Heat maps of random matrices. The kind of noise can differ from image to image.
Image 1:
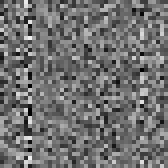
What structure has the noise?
columns of uneven size
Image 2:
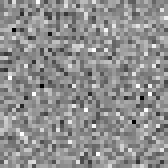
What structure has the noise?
heavy tails
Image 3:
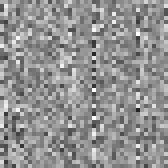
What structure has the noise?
columns of uneven size
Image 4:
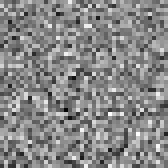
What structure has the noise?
low rank plus noise
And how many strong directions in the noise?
three or four
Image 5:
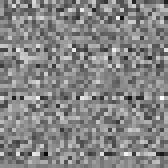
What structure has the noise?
rows of uneven size
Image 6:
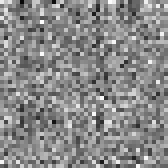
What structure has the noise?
low rank plus noise
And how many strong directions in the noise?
two
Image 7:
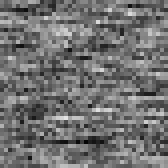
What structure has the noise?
streaked along the rows
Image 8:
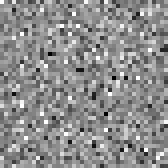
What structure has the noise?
heavy tails
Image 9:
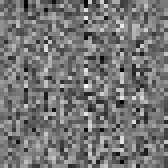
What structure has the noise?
columns of uneven size
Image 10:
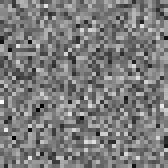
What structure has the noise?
independent entries
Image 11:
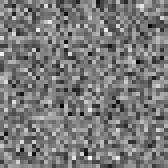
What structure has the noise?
independent entries
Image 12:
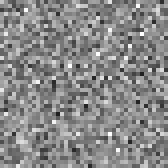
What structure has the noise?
independent entries
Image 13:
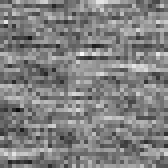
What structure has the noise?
streaked along the rows
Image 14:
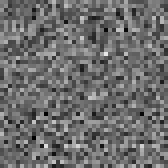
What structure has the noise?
low rank plus noise
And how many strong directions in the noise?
three or four
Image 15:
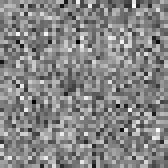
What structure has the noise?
low rank plus noise
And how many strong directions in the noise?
five to eight
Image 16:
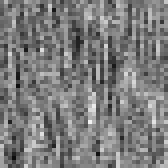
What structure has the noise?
streaked along the columns
